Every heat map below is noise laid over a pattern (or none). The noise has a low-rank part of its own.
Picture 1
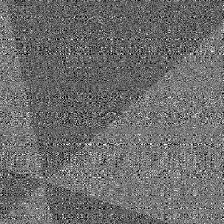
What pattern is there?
spokes from one point
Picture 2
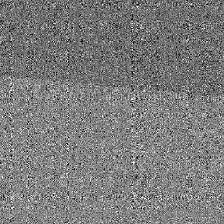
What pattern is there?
a sharp edge
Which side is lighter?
bottom
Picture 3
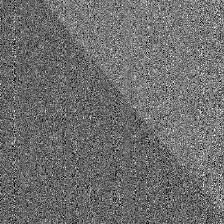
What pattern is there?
a sharp edge
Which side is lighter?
top right
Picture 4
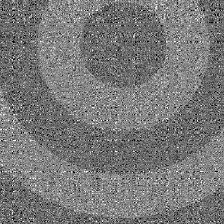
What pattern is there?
rings round one point
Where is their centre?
top middle
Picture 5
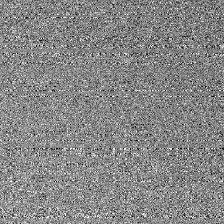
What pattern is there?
a smooth slope
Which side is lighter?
bottom left
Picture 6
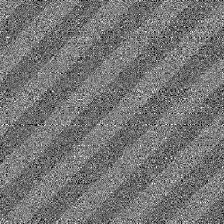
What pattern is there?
diagonal stripes
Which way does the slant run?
bottom left to top right
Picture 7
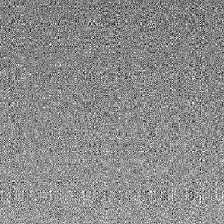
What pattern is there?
a smooth slope
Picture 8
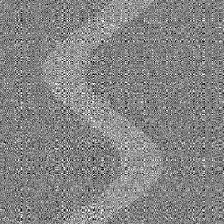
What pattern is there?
a wavy band
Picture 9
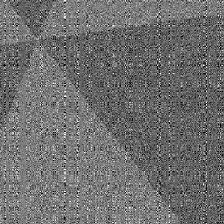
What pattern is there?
spokes from one point
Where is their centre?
top left
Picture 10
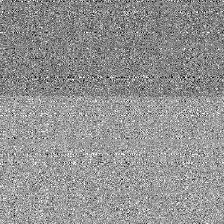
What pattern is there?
a sharp edge
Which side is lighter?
bottom
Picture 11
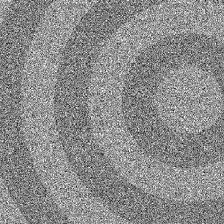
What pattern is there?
rings round one point
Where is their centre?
middle right
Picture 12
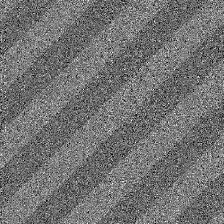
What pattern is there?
diagonal stripes
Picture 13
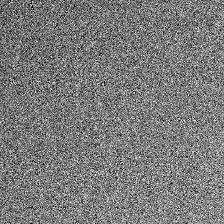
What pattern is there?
a smooth slope
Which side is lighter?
bottom right
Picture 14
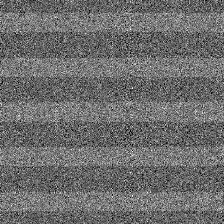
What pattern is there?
horizontal stripes
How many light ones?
5
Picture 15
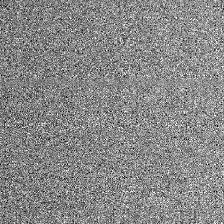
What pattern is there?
a smooth slope
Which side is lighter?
right
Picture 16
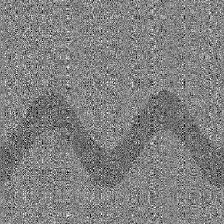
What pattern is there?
a wavy band
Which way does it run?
left to right
